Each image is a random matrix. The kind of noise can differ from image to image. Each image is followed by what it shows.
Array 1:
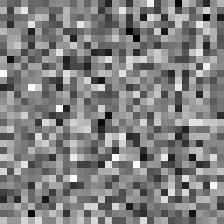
independent entries
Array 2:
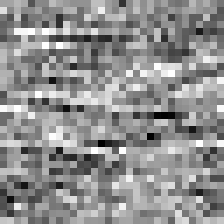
streaked along the rows
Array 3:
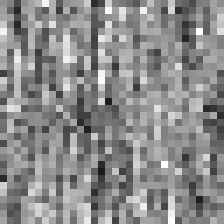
streaked along the columns
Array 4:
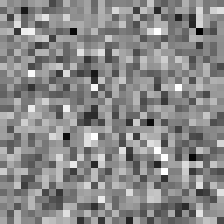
low rank plus noise
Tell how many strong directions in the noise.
five to eight
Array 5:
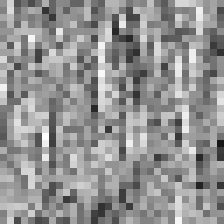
streaked along the columns
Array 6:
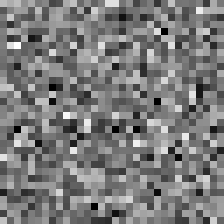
independent entries
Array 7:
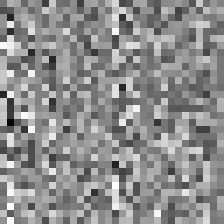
columns of uneven size
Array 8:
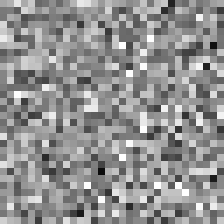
independent entries
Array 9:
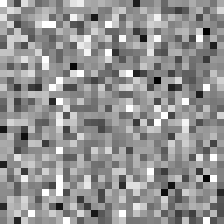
heavy tails
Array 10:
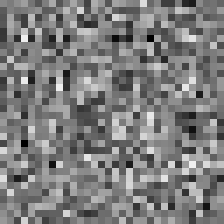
low rank plus noise
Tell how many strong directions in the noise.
one
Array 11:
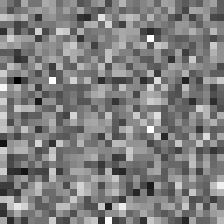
low rank plus noise
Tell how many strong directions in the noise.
two
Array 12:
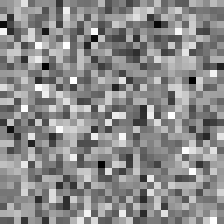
independent entries
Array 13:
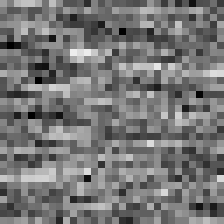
streaked along the rows
